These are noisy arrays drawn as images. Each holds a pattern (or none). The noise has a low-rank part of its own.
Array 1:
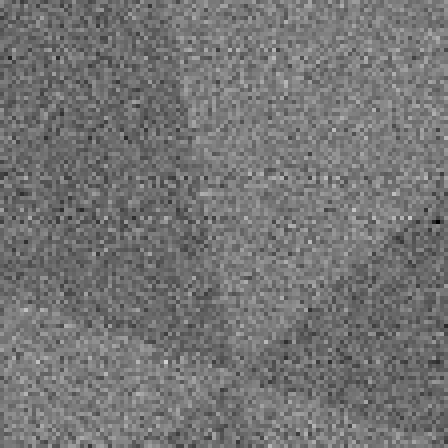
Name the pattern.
spokes from one point
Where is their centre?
bottom middle
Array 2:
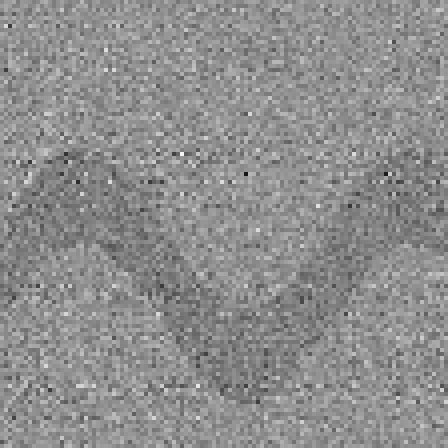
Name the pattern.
a wavy band
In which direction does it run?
left to right
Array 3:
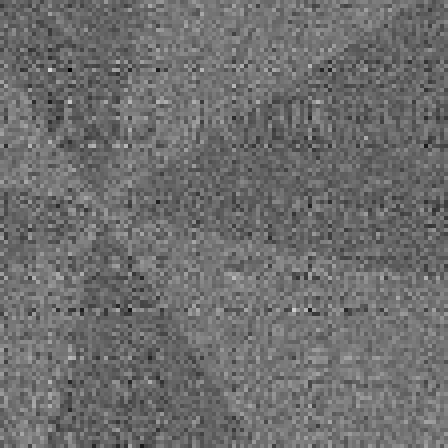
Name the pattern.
spokes from one point
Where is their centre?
middle left
